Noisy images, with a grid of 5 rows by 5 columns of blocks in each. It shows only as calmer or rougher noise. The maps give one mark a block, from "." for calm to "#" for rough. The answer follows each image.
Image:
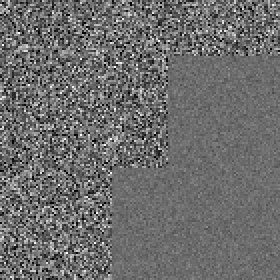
# # # # #
# # # . .
# # # . .
# # . . .
# # . . .
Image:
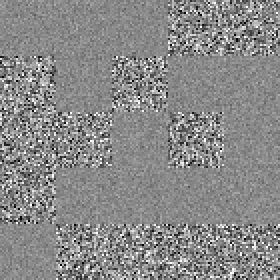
. . . # #
# . # . .
# # . # .
# . . . .
. # # # #
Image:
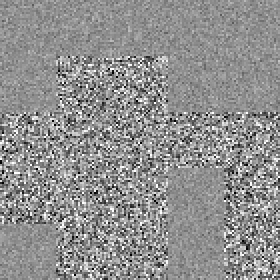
. . . . .
. # # . .
# # # # #
# # # . #
. # # . #
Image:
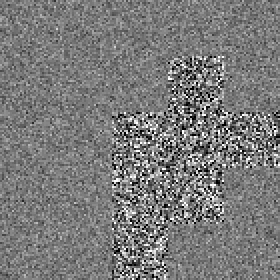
. . . . .
. . . # .
. . # # #
. . # # .
. . # . .
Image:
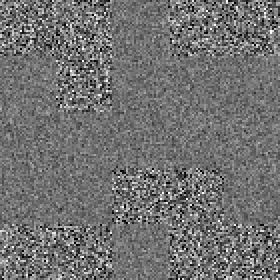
# # . # #
. # . . .
. . . . .
. . # # .
# # . # #
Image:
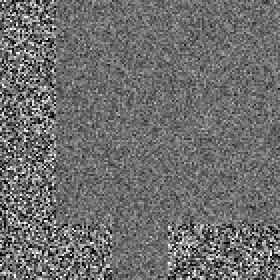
# . . . .
# . . . .
# . . . .
# . . . .
# # . # #
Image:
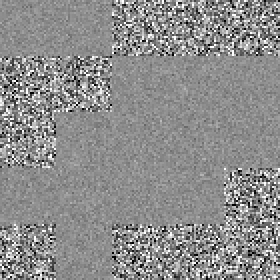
. . # # #
# # . . .
# . . . .
. . . . #
# . # # #
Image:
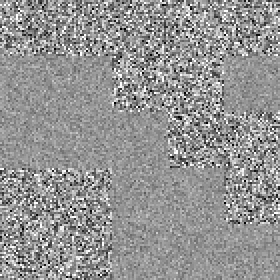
# # # # #
. . # # .
. . . # #
# # . . #
# # . . .
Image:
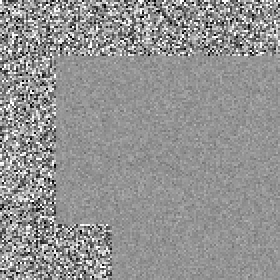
# # # # #
# . . . .
# . . . .
# . . . .
# # . . .
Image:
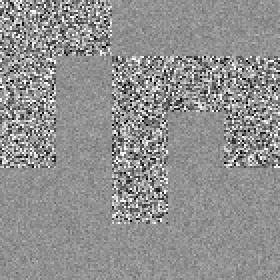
# # . . .
# . # # #
# . # . #
. . # . .
. . . . .
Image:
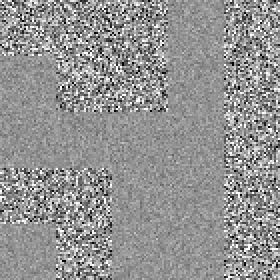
# # # . #
. # # . #
. . . . #
# # . . #
. # . . #
